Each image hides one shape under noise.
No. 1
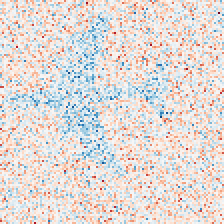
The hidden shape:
airplane
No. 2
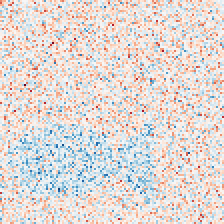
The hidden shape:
fish
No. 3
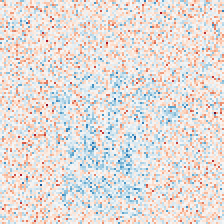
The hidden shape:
chess queen
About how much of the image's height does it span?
two thirds
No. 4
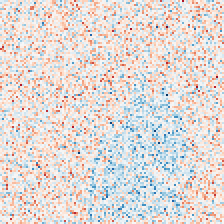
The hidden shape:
chess knight
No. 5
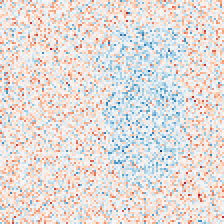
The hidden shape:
footprint
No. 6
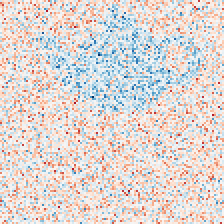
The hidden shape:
teapot
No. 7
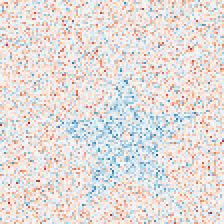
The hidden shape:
star
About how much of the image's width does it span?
two thirds
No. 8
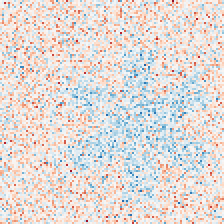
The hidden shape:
asterisk
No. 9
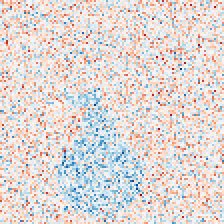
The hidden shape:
pear
